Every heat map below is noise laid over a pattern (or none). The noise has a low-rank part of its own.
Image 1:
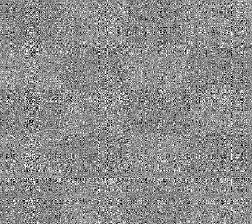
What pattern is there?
a checkerboard
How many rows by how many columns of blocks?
5 by 4
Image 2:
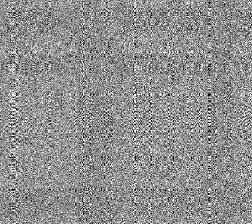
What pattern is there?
bands of rows crossing bands of columns
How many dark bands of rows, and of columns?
3 and 2
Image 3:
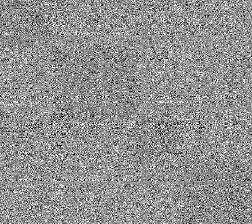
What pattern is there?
blocks along the diagonal
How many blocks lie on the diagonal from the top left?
4
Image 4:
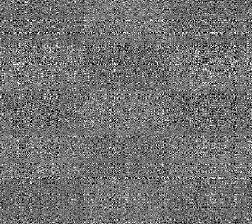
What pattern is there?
a checkerboard
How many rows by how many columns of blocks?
5 by 3
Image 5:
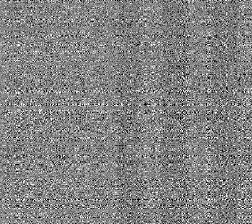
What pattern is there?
bands of columns
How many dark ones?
3
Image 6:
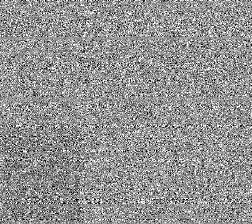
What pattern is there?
one block
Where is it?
bottom left
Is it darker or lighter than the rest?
darker
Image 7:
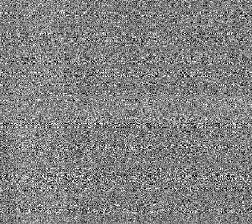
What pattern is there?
bands of rows crossing bands of columns
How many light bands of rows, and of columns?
1 and 1
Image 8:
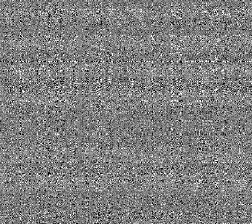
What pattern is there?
bands of rows
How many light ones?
6
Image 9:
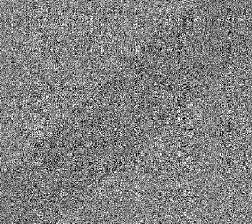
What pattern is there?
a diagonal band
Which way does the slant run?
bottom left to top right
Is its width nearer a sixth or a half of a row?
a half
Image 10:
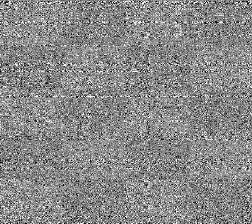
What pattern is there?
a checkerboard
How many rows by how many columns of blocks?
5 by 4
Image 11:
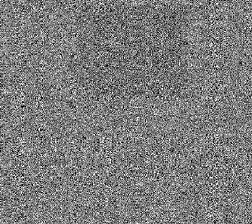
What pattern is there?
one block
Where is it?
top middle
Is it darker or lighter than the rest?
darker
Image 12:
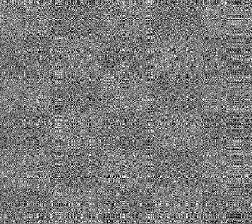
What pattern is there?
a checkerboard
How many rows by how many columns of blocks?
6 by 5
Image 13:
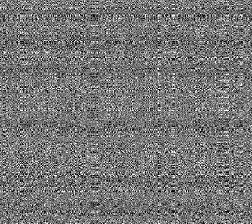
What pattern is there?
bands of rows
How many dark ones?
6
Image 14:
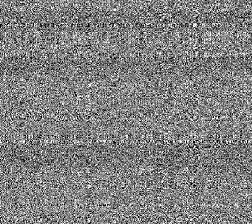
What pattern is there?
bands of rows
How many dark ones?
3
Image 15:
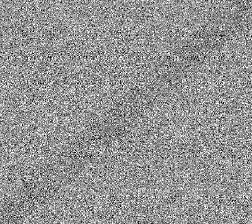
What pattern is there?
a diagonal band
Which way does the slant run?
bottom left to top right
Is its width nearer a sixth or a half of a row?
a sixth
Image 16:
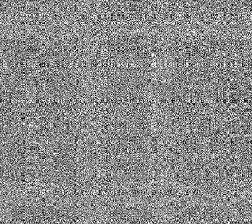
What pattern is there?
bands of rows crossing bands of columns
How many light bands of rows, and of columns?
2 and 2
